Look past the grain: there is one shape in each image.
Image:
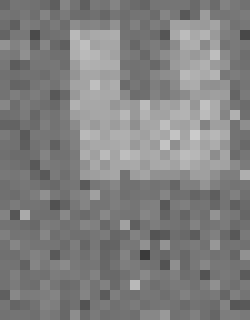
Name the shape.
square with a notch
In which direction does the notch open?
up
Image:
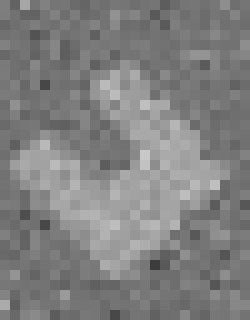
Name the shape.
square with a notch
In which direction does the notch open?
up and left
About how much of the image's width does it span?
nearly all
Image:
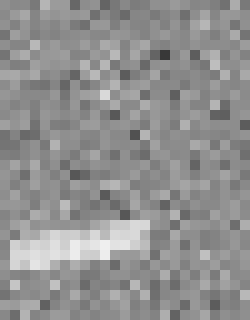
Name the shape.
bar
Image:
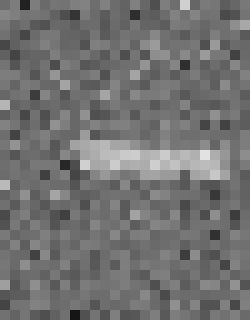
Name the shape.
bar
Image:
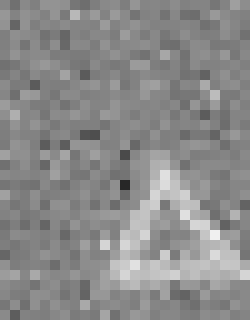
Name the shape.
triangle frame
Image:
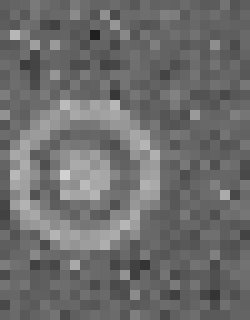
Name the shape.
bullseye
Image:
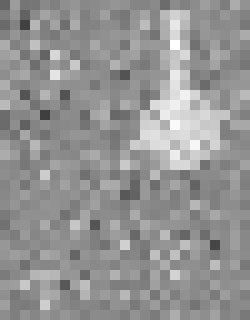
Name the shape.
lollipop
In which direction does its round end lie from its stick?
down
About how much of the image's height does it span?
half
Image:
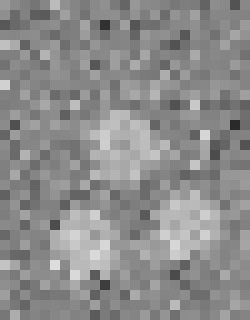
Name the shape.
three dots
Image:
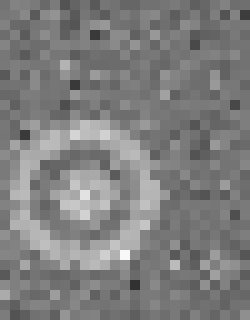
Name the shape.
bullseye
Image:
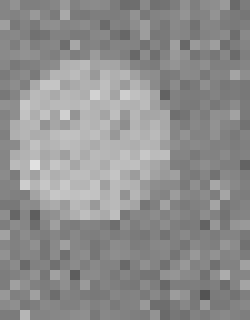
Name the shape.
disc
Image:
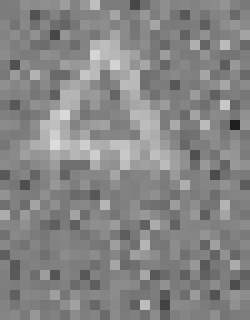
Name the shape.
triangle frame
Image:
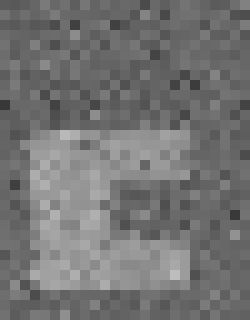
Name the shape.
square with a notch
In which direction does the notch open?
right
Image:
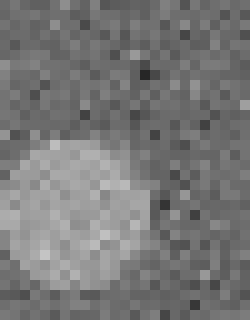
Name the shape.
disc
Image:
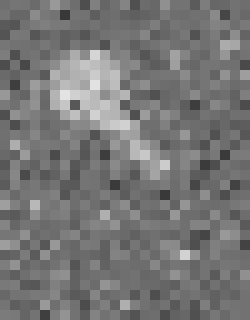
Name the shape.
lollipop
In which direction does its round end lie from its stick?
up and left
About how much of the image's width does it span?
half
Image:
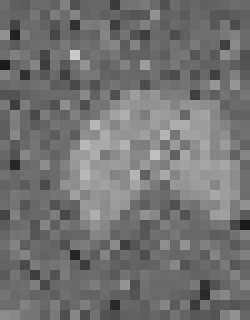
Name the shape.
disc with a wedge cut out
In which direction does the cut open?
down
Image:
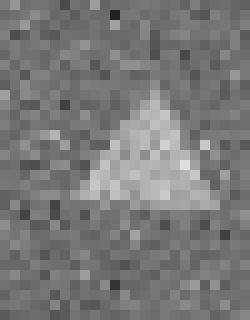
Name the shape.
triangle
